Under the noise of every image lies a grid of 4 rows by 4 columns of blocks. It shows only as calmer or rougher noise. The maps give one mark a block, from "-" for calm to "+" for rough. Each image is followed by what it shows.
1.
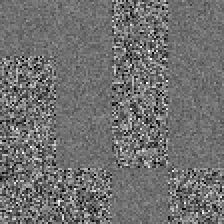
- - + -
+ - + -
+ - + -
+ + - +
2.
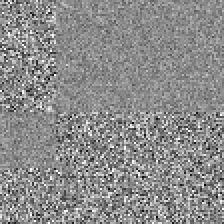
+ - - -
+ - - -
- + + +
+ + + +
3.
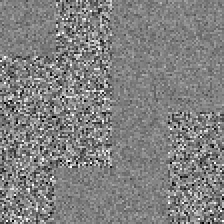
- + - -
+ + - -
+ + - +
+ - - +
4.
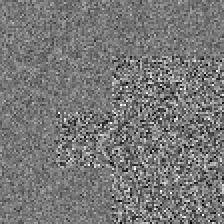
- - - -
- - + +
- + + +
- - + +
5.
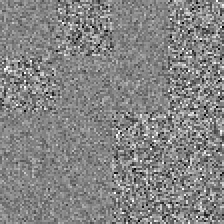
- + - +
+ - - +
- - + +
- - + +
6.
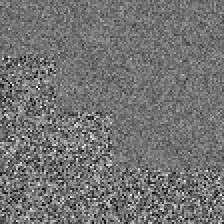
- - - -
+ - - -
+ + - -
+ + + +
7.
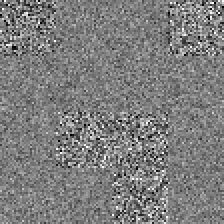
+ - - +
- - - -
- + + -
- - + -
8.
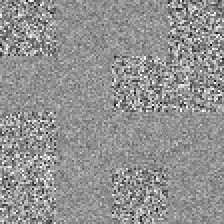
+ - - +
- - + +
+ - - -
+ - + -
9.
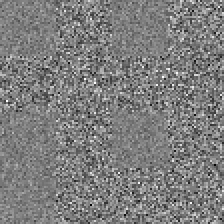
- + - +
+ + + +
- + - +
- + + +
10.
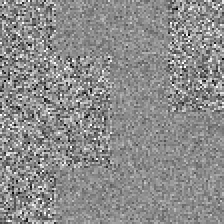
+ - - +
+ + - +
+ + - -
+ - - -
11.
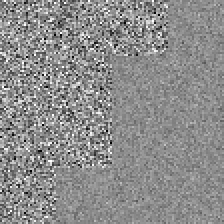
+ + + -
+ + - -
+ + - -
+ - - -
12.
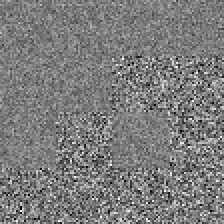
- - - -
- - + +
- + - +
+ + + +
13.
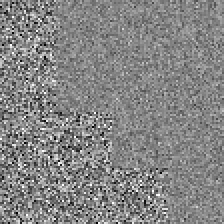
+ - - -
+ - - -
+ + - -
+ + + -
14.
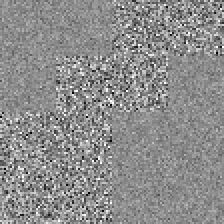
- - + +
- + + -
+ + - -
+ + - -
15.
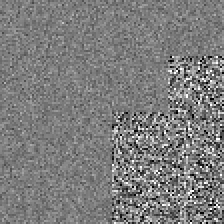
- - - -
- - - +
- - + +
- - + +
